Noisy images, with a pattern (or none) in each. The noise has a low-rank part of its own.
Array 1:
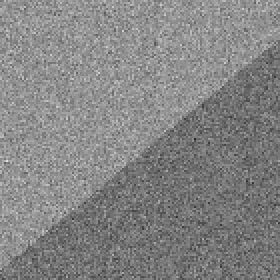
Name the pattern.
a sharp edge
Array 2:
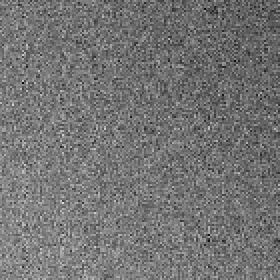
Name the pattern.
a smooth slope
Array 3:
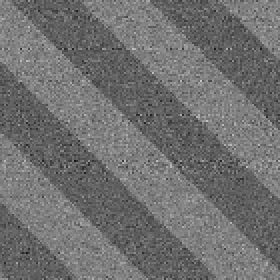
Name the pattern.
diagonal stripes
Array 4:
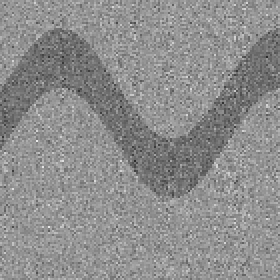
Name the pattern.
a wavy band
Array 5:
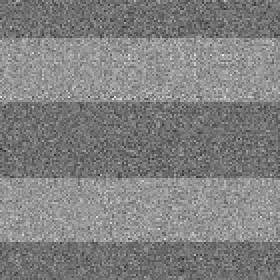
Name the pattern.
horizontal stripes
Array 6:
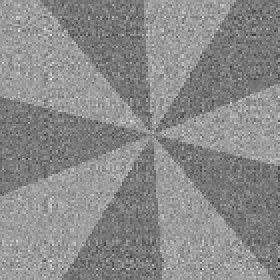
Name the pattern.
spokes from one point
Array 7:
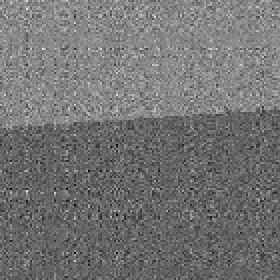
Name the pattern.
a sharp edge
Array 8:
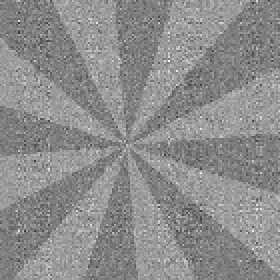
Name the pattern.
spokes from one point
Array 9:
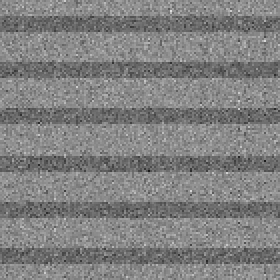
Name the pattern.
horizontal stripes
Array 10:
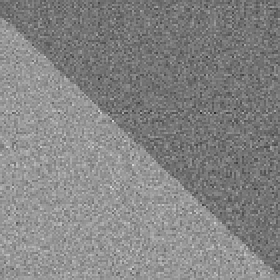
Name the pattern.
a sharp edge
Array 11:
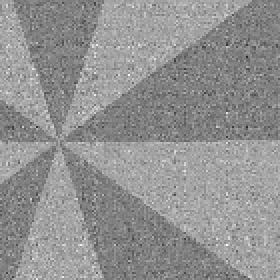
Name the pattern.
spokes from one point
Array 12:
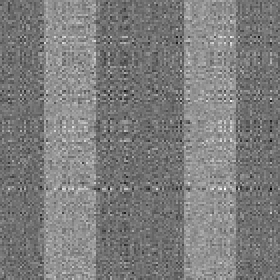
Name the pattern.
vertical stripes
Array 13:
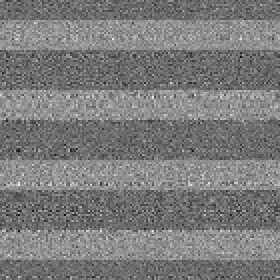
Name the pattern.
horizontal stripes
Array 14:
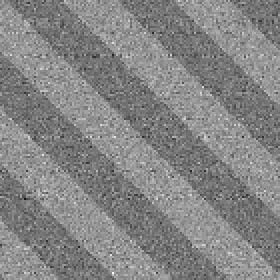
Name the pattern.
diagonal stripes
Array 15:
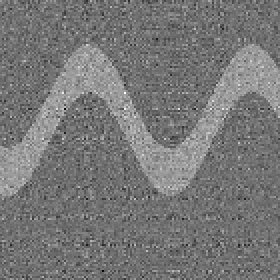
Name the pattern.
a wavy band
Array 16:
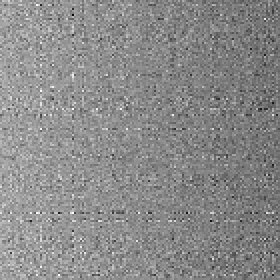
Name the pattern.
a smooth slope
